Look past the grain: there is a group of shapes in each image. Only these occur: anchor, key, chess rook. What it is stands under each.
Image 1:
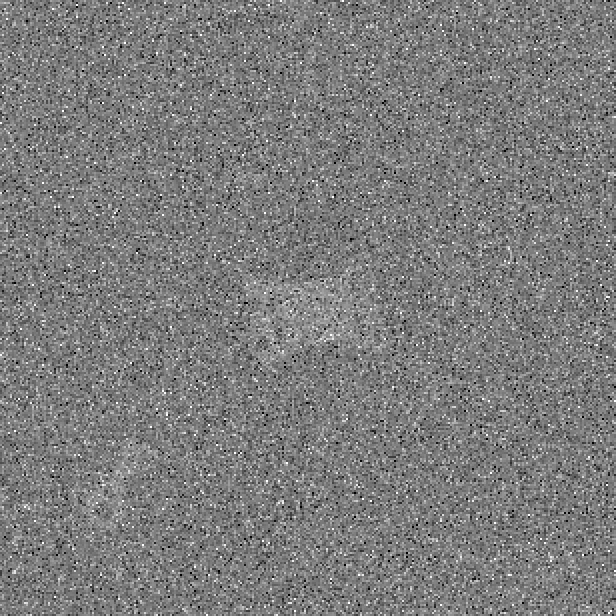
centre: chess rook; bottom left: key
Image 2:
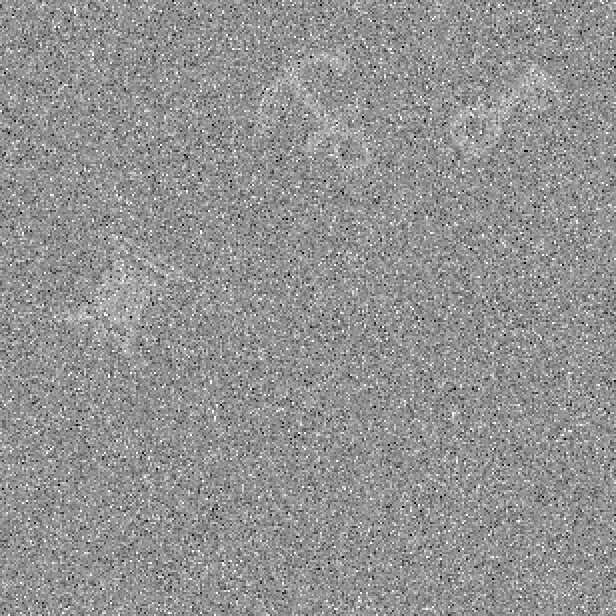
top middle: anchor; top right: key; middle left: chess rook
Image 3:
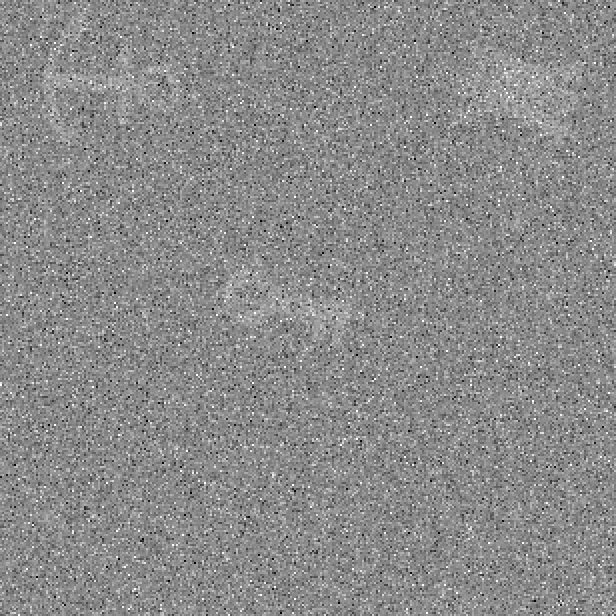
top left: anchor; top right: chess rook; centre: key
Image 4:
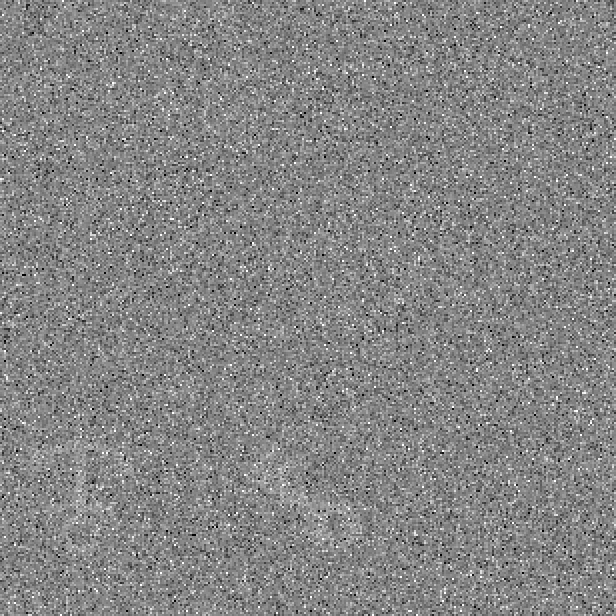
bottom left: anchor; bottom middle: key
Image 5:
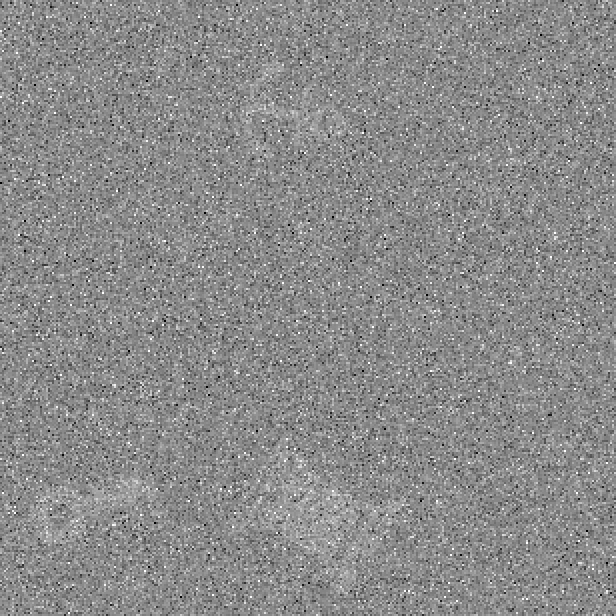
top middle: anchor; bottom left: key; bottom middle: chess rook
